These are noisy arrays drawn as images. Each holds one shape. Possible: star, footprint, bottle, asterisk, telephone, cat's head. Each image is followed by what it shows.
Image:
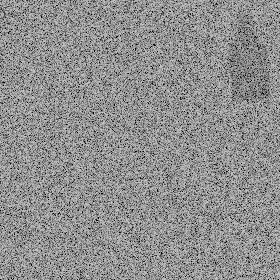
bottle
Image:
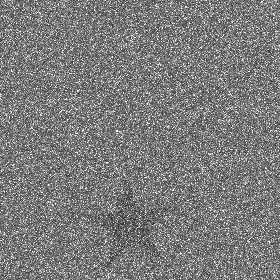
star
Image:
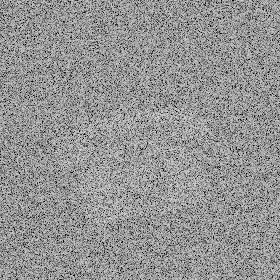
telephone
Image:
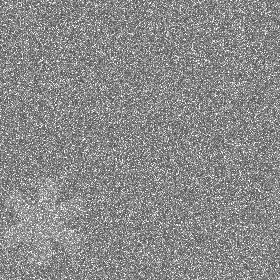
asterisk
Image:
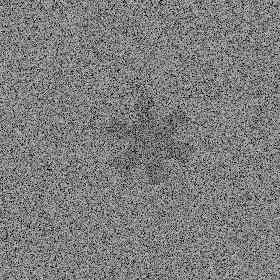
asterisk
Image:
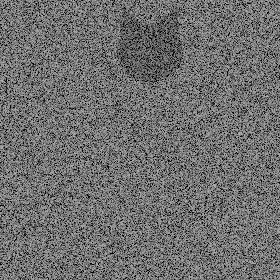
cat's head
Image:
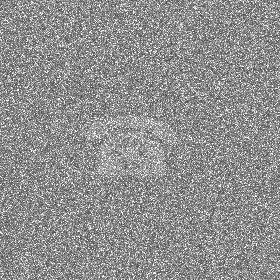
telephone
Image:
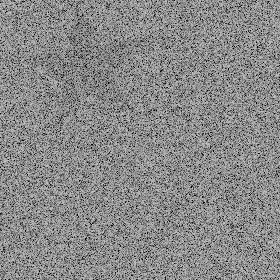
star
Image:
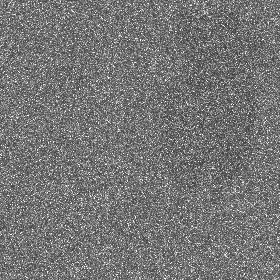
footprint
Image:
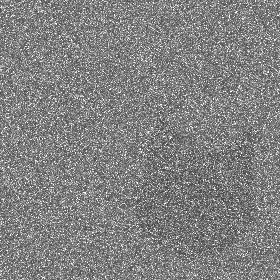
cat's head
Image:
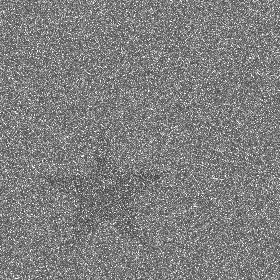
star
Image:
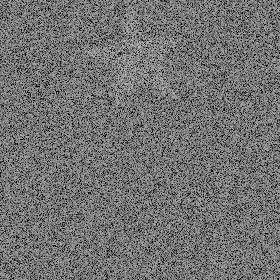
star
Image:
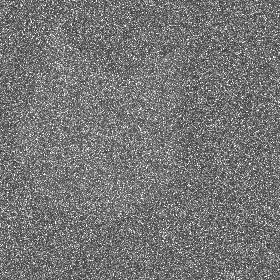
cat's head
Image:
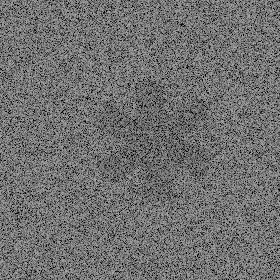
asterisk
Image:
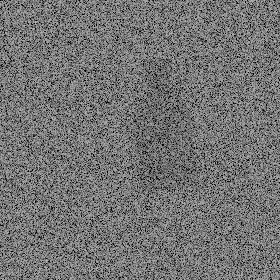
bottle
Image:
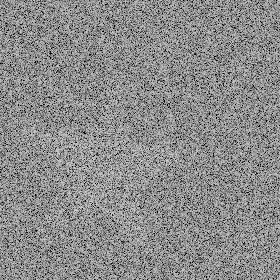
star
